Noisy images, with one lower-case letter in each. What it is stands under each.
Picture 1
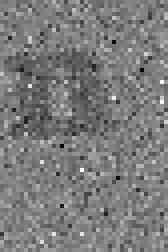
n
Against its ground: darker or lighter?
darker
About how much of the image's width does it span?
two thirds
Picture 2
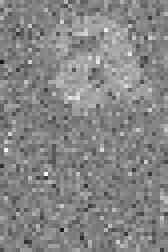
a
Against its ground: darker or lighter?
lighter
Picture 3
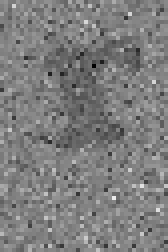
r
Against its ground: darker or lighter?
darker
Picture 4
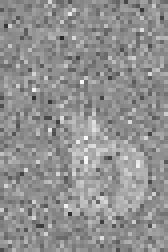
b
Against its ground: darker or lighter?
lighter
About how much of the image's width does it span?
half
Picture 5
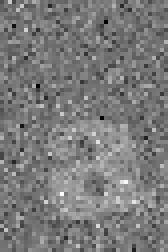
a
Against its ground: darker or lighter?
lighter
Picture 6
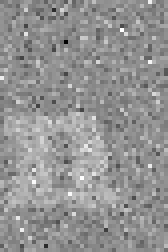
n
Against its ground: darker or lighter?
lighter
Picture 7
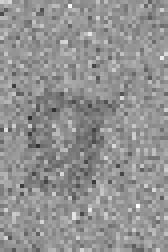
g
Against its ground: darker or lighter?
darker
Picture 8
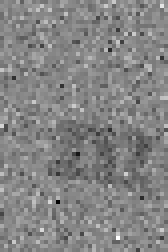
m
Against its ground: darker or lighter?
darker
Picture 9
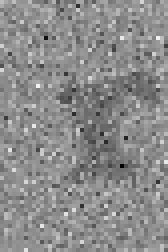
r
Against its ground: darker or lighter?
darker
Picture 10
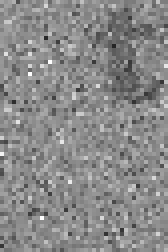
t
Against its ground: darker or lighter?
darker
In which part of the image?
top right
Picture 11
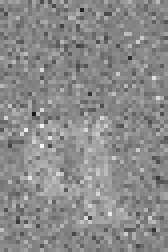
q
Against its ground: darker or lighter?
lighter
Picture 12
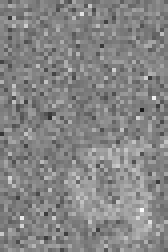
q
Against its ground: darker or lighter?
lighter
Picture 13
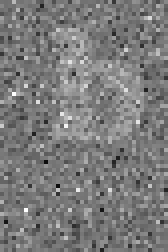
b
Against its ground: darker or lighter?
lighter
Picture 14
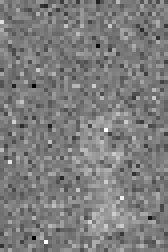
f
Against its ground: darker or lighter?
lighter
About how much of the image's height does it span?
half
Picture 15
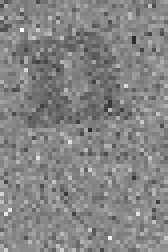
n
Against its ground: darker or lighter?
darker
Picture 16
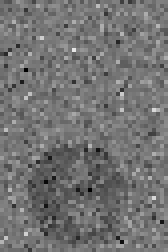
e
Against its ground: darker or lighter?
darker
